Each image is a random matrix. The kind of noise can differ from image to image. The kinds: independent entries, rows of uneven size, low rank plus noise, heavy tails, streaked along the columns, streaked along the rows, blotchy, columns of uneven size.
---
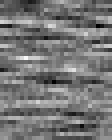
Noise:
streaked along the rows
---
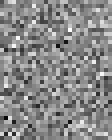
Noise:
independent entries
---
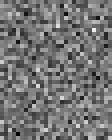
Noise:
independent entries
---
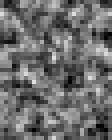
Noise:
blotchy
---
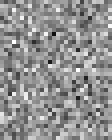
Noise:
independent entries
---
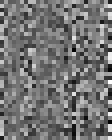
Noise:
columns of uneven size
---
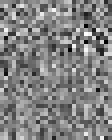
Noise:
low rank plus noise
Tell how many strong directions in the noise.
three or four
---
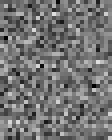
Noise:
independent entries
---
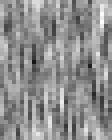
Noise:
streaked along the columns
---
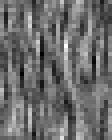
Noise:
streaked along the columns
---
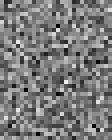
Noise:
independent entries
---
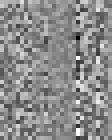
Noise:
columns of uneven size
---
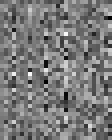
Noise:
columns of uneven size
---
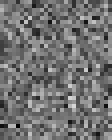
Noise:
low rank plus noise
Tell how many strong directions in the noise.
five to eight
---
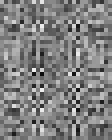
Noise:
low rank plus noise
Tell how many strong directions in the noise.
one
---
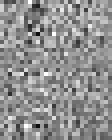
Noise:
low rank plus noise
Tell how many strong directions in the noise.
three or four
